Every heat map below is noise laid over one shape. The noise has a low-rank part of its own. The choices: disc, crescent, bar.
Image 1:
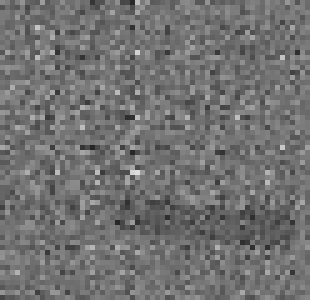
bar
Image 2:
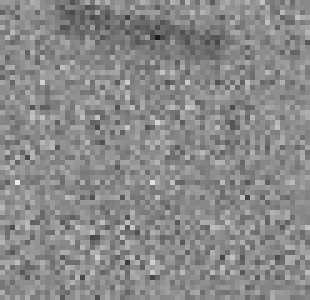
bar
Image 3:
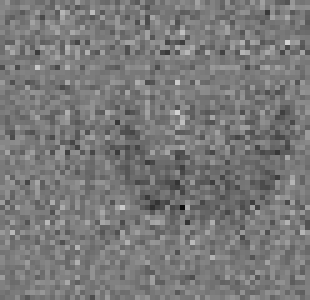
crescent
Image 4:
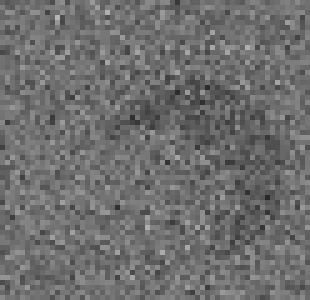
crescent
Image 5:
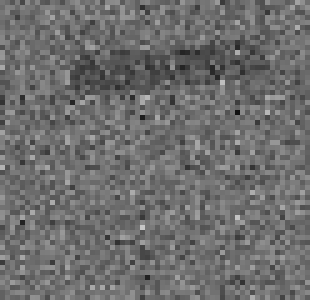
bar
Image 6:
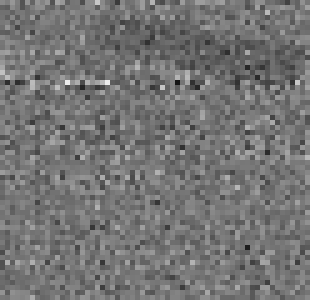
bar
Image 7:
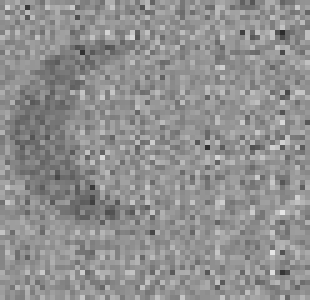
crescent
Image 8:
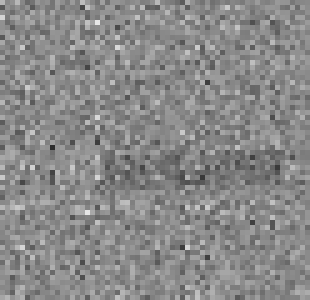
bar
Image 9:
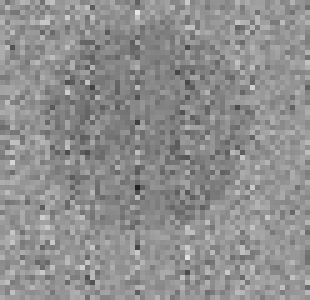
disc
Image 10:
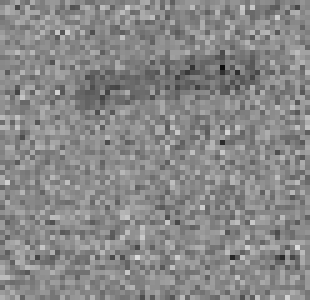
bar
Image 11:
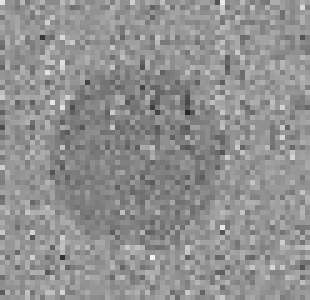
disc
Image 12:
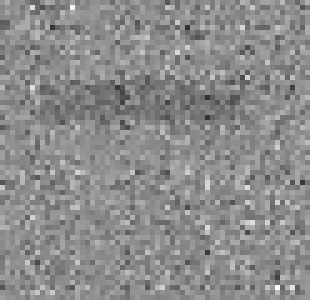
bar
